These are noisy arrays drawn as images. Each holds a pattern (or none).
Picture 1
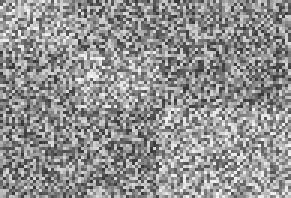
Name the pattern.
blocks along the diagonal
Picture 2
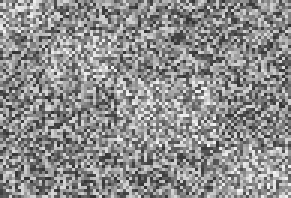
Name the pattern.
blocks along the diagonal
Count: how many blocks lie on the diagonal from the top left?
4
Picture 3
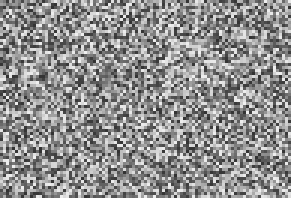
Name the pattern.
only noise
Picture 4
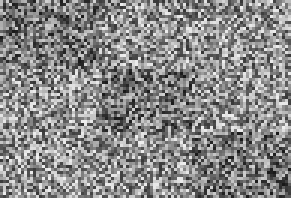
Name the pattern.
blocks along the diagonal
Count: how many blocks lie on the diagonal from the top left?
3
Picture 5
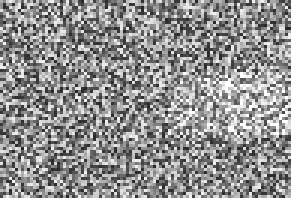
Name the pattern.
one block
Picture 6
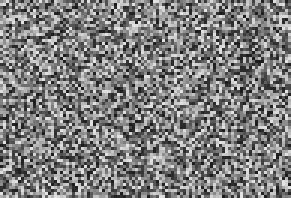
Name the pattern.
only noise
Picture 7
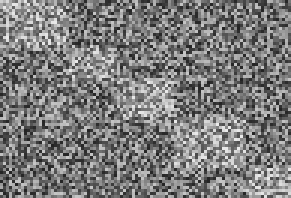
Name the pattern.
blocks along the diagonal
